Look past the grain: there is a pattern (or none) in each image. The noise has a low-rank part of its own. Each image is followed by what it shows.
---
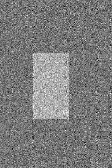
one block
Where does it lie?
centre
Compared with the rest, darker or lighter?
lighter
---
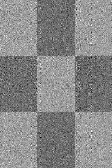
a checkerboard
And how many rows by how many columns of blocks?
3 by 3
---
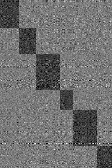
blocks along the diagonal
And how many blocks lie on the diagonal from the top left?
6
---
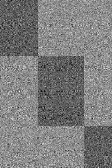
blocks along the diagonal
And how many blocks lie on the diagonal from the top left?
3
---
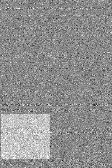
one block
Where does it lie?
bottom left
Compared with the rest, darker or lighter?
lighter
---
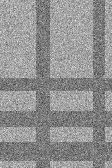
bands of rows crossing bands of columns
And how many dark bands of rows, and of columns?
3 and 2
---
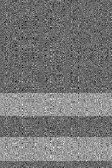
bands of rows
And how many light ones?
2
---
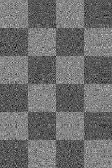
a checkerboard
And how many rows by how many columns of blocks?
6 by 4
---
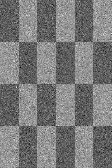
a checkerboard
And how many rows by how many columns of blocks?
4 by 6
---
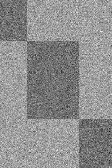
blocks along the diagonal
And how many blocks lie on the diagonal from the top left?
3
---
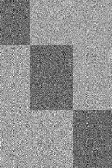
blocks along the diagonal
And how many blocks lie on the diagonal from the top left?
3
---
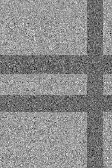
bands of rows crossing bands of columns
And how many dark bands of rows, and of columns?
2 and 1
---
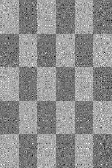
a checkerboard
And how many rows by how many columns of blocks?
5 by 6
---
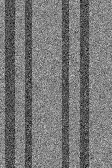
bands of columns
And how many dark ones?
4
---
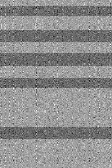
bands of rows
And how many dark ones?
5
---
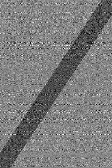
a diagonal band
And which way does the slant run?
bottom left to top right
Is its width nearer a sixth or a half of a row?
a sixth
